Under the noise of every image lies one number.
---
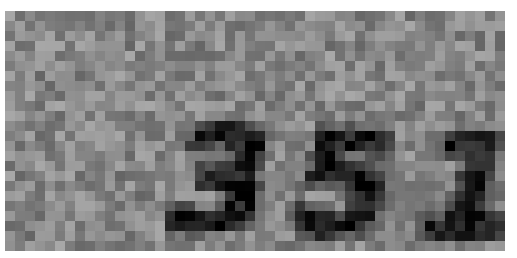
351
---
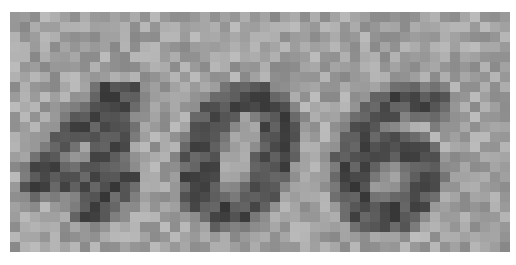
406
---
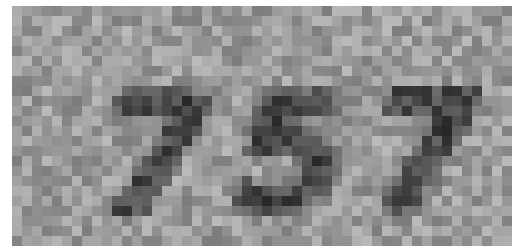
757
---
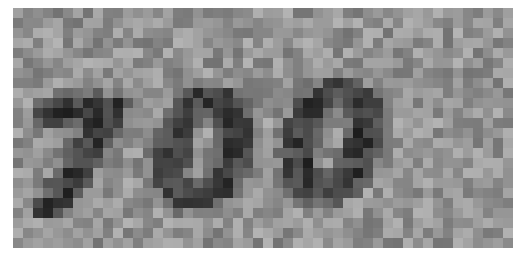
700
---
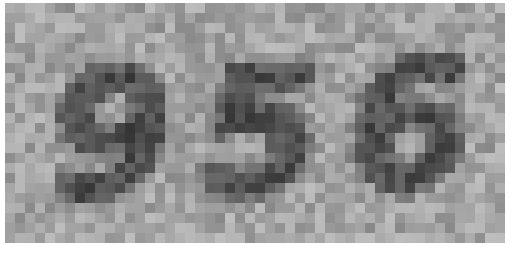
956
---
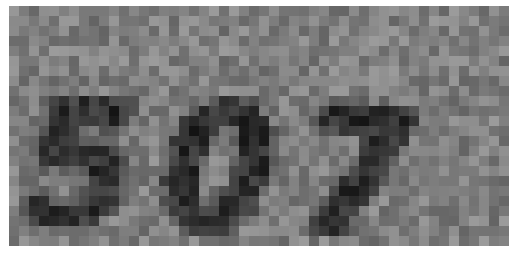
507
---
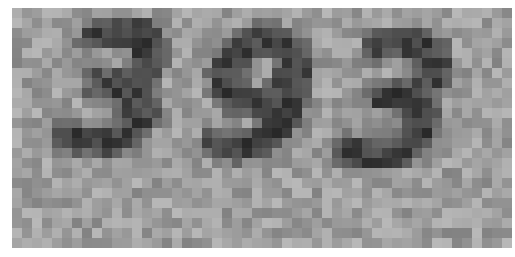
393
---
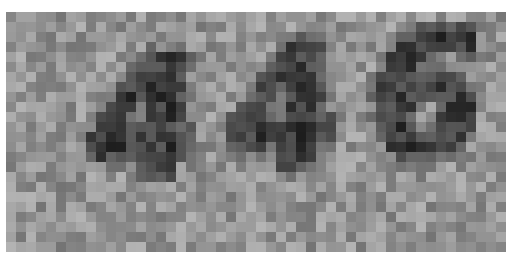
446
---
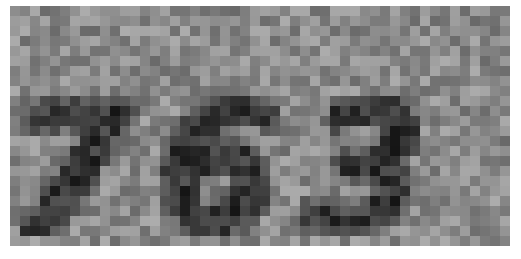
763
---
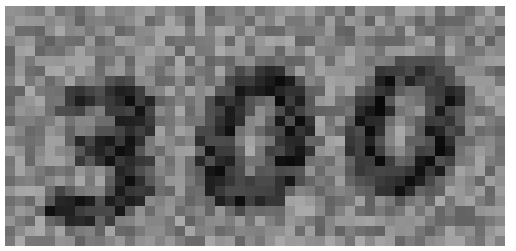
300
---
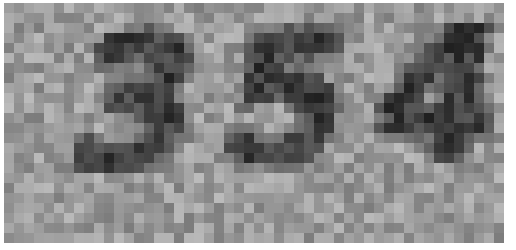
354
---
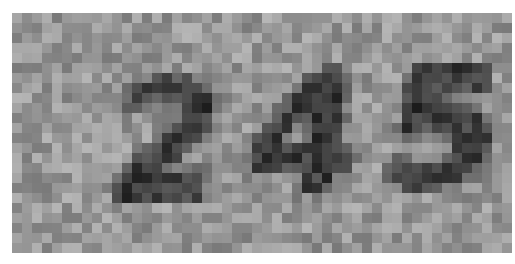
245
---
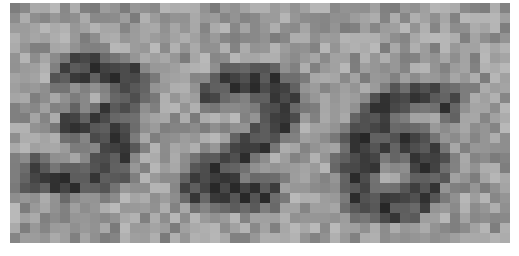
326
